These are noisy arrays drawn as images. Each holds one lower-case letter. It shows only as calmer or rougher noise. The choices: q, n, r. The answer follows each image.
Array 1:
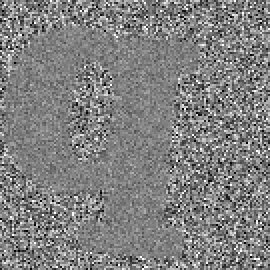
q
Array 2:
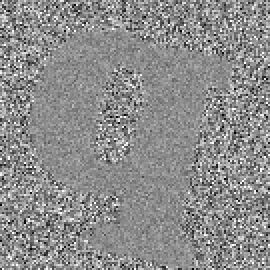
q
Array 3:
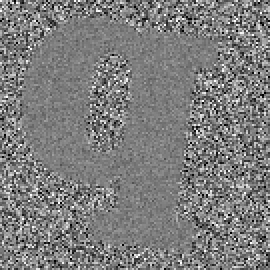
q
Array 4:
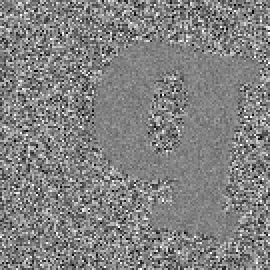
q
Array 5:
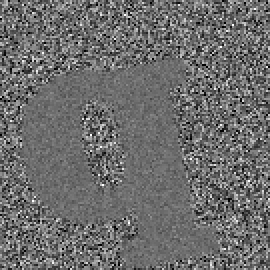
q
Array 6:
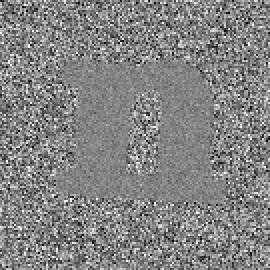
n
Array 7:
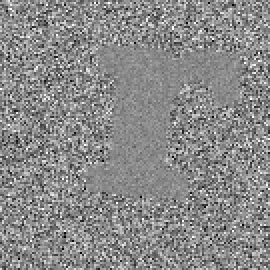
r
